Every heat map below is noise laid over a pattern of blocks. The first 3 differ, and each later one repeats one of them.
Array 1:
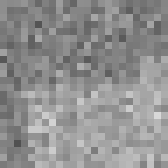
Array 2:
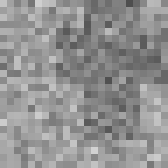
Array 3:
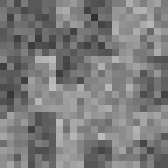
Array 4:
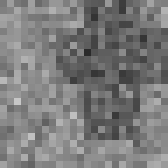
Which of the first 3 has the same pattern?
2
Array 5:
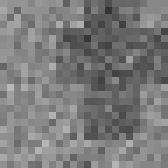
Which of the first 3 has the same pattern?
2
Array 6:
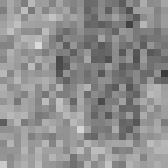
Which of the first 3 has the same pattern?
2
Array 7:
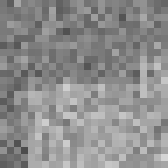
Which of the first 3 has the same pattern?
1
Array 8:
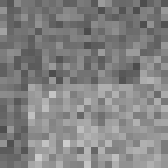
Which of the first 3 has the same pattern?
1
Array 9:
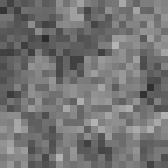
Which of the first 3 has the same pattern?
3
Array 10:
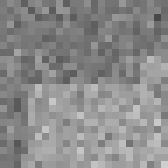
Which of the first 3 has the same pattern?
1
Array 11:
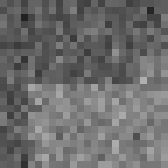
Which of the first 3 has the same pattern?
1
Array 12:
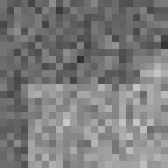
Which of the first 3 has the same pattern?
1
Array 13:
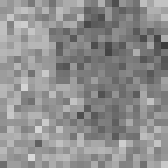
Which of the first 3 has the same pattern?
2
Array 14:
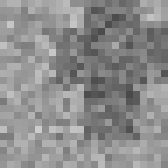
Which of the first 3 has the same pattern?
2
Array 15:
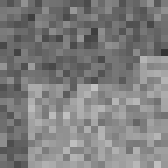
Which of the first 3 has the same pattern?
1
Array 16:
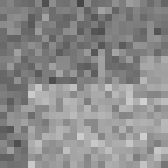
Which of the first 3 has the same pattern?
1
